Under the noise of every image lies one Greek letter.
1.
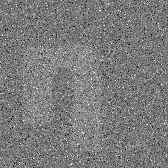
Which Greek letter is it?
eta
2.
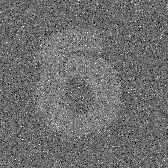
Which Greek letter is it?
delta
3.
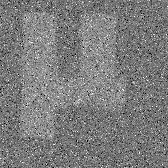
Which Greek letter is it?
mu
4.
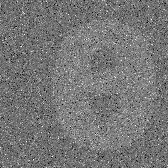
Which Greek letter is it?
theta
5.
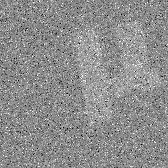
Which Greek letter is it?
mu
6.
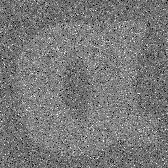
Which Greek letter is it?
alpha
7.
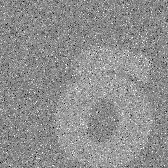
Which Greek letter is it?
delta
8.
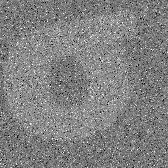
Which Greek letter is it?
sigma
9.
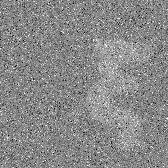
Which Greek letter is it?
xi
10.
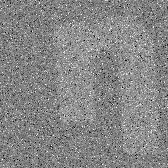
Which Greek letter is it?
eta
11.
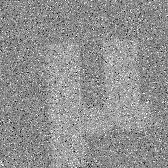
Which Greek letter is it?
mu
